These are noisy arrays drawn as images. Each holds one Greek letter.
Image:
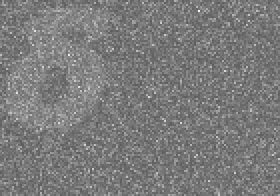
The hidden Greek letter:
delta
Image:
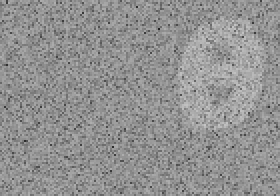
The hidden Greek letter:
theta
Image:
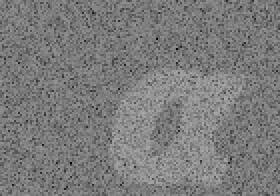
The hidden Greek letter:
alpha
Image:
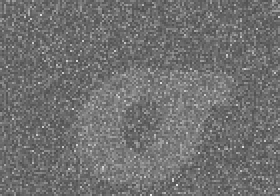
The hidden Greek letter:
sigma
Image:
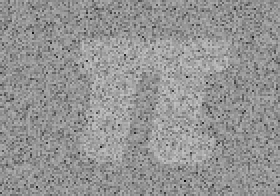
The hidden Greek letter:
pi
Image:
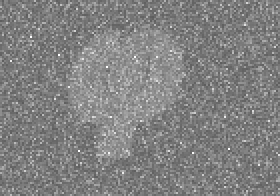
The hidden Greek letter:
phi
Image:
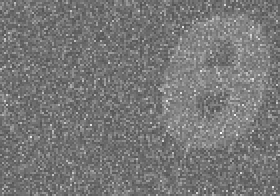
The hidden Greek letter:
theta
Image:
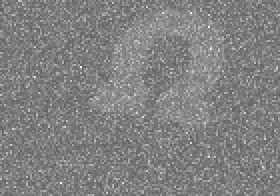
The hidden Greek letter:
omega
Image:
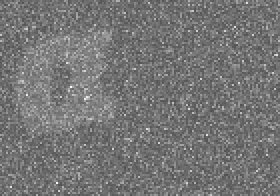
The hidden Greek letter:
alpha
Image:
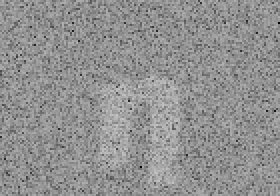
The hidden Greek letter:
eta
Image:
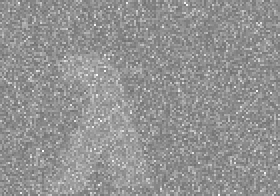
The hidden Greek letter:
lambda
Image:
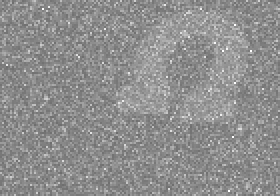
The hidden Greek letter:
omega
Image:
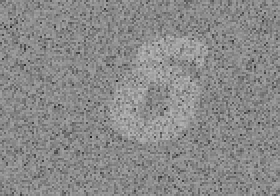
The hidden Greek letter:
delta
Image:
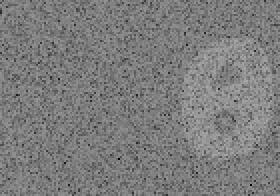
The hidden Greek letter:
theta
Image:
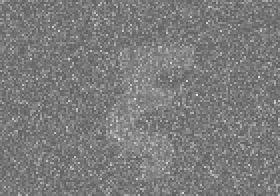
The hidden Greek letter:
xi
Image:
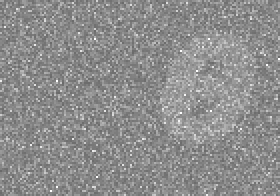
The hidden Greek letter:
theta
